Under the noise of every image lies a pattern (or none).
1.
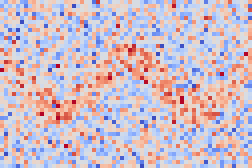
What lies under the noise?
a wavy band
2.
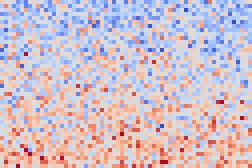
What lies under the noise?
a smooth slope
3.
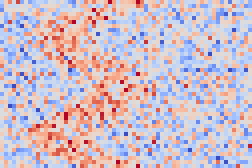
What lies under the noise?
a wavy band
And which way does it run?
top to bottom
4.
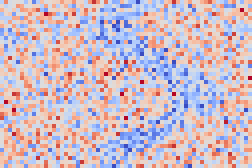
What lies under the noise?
a wavy band
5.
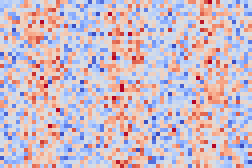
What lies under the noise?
vertical stripes
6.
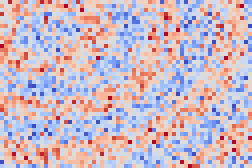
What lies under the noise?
rings round one point
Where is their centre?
top left
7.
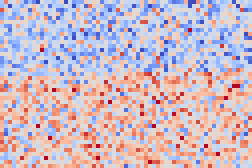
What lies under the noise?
a sharp edge
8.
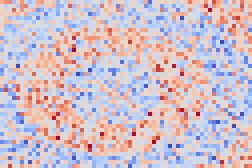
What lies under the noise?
rings round one point
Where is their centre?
centre
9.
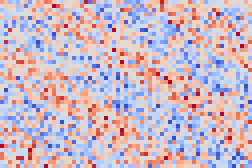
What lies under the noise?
diagonal stripes
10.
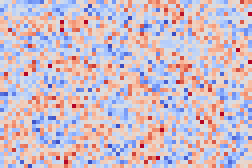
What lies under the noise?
rings round one point
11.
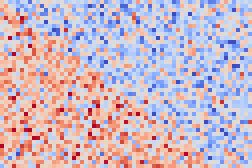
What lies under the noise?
a sharp edge
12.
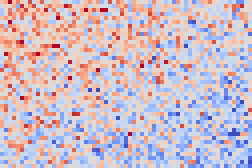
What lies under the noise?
a smooth slope
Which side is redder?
top left
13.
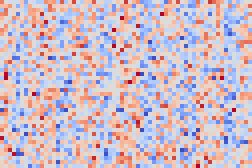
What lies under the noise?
vertical stripes
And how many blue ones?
6
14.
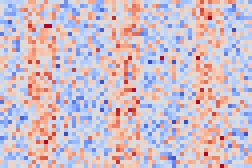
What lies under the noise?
vertical stripes
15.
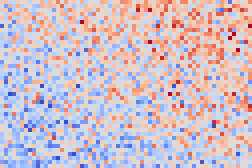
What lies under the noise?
a smooth slope
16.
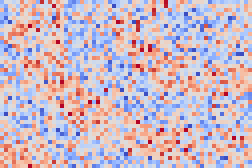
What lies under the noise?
rings round one point
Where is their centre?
top right
